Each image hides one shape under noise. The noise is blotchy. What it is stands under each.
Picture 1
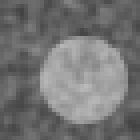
light disc
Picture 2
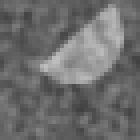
light half disc
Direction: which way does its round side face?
down and right
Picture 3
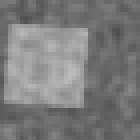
light square
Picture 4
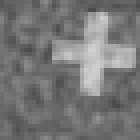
light cross
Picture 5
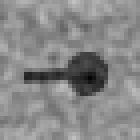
dark lollipop
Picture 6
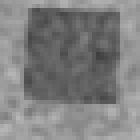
dark square
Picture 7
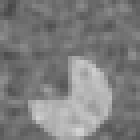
light disc with a wedge cut out
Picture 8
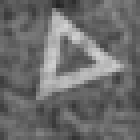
light triangle frame
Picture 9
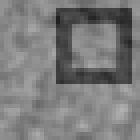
dark square frame
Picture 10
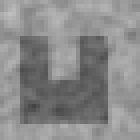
dark square with a notch
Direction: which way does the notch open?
up
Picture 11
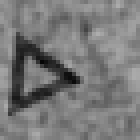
dark triangle frame
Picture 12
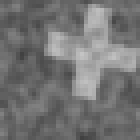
light cross
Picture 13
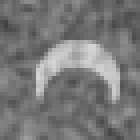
light crescent
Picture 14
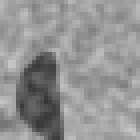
dark half disc
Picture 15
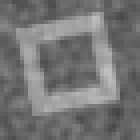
light square frame
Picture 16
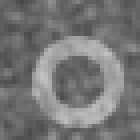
light ring
